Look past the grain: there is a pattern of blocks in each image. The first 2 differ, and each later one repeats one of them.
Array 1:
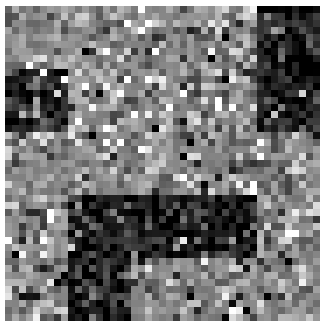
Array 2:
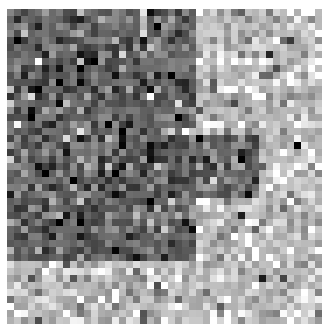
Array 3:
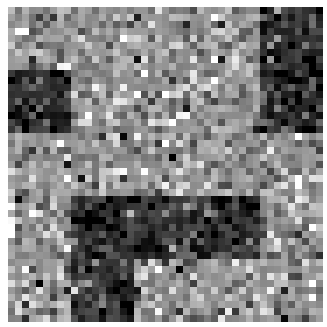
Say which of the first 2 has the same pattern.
1
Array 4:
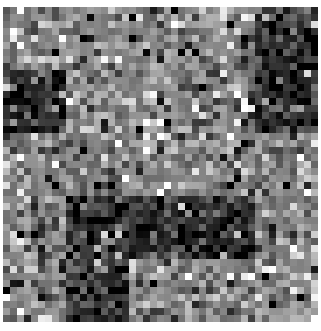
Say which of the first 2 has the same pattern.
1
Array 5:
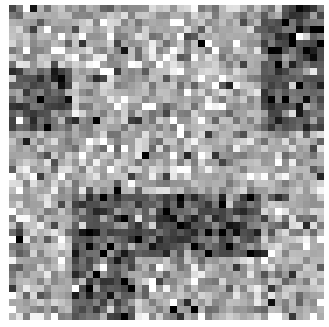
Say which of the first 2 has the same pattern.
1
